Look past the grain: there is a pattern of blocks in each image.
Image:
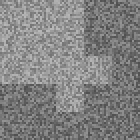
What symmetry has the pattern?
mirrored about the diagonal from the top left
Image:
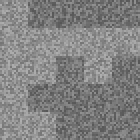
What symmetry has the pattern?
no symmetry
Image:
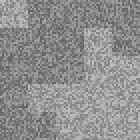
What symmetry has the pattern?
mirrored about the diagonal from the top left
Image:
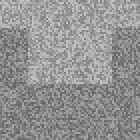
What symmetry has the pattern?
left and right mirror each other
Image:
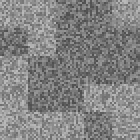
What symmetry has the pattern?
mirrored about the diagonal from the bottom left
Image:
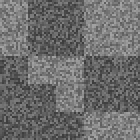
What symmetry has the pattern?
mirrored about the diagonal from the bottom left
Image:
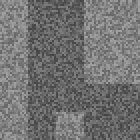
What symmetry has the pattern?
no symmetry
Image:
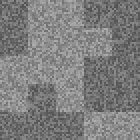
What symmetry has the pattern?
no symmetry
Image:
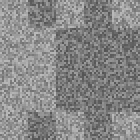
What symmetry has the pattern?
top and bottom mirror each other
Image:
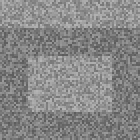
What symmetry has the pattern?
left and right mirror each other
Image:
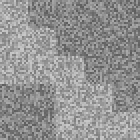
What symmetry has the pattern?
mirrored about the diagonal from the bottom left
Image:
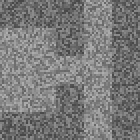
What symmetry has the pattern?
top and bottom mirror each other
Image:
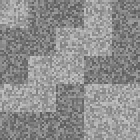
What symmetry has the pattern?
mirrored about the diagonal from the top left
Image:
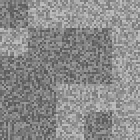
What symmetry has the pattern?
no symmetry
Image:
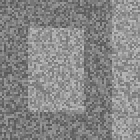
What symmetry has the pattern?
top and bottom mirror each other
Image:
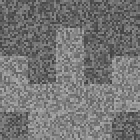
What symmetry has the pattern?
left and right mirror each other
